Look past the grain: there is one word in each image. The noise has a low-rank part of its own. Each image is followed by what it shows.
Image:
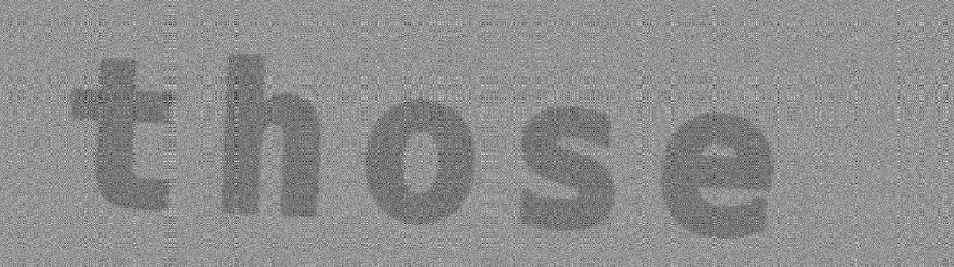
those
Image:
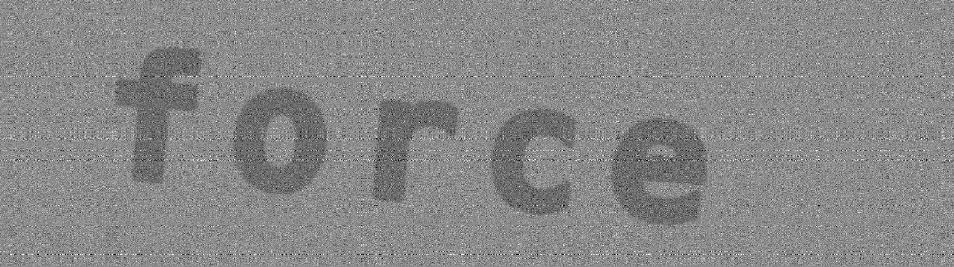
force
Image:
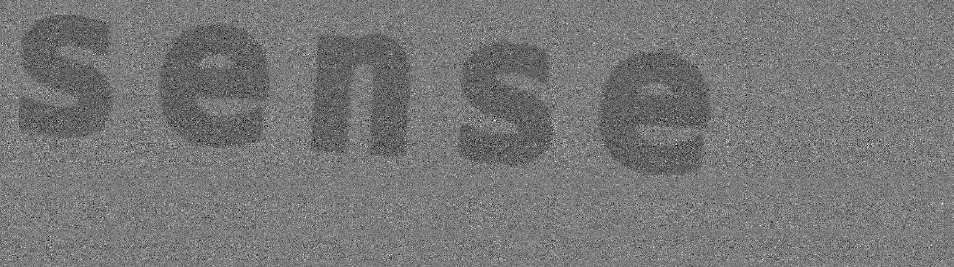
sense
